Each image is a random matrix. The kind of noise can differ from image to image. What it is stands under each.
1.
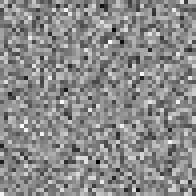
independent entries
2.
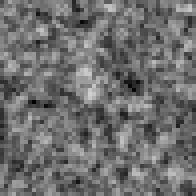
blotchy
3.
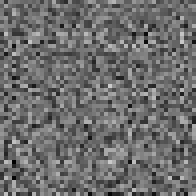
low rank plus noise
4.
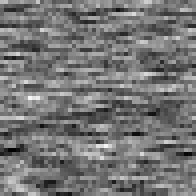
streaked along the rows
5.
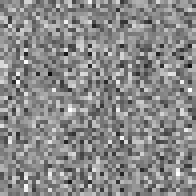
low rank plus noise
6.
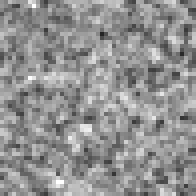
blotchy
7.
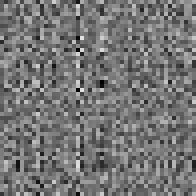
low rank plus noise
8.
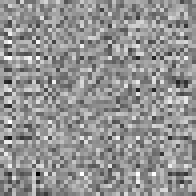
low rank plus noise
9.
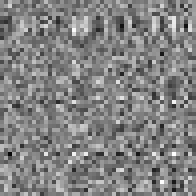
low rank plus noise
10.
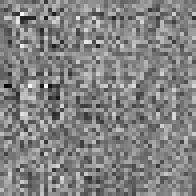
low rank plus noise
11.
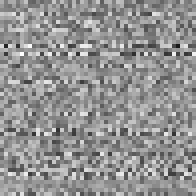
rows of uneven size
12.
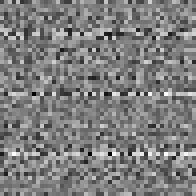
rows of uneven size
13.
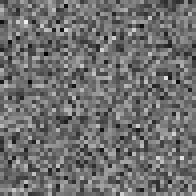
independent entries
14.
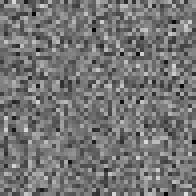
low rank plus noise
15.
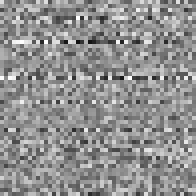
rows of uneven size
